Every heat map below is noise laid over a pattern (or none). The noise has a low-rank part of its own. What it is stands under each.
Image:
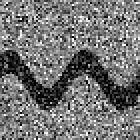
a wavy band
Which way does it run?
left to right
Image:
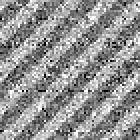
diagonal stripes
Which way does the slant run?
bottom left to top right
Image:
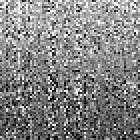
a smooth slope
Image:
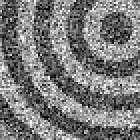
rings round one point
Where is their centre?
top right
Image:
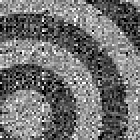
rings round one point
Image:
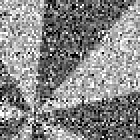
spokes from one point
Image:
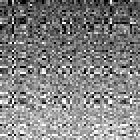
a smooth slope
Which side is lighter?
bottom
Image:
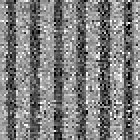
vertical stripes
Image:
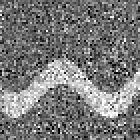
a wavy band
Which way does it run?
left to right
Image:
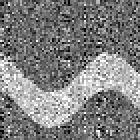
a wavy band
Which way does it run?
left to right
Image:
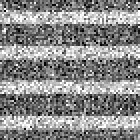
horizontal stripes
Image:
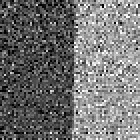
a sharp edge
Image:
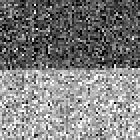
a sharp edge
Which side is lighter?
bottom
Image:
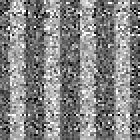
vertical stripes
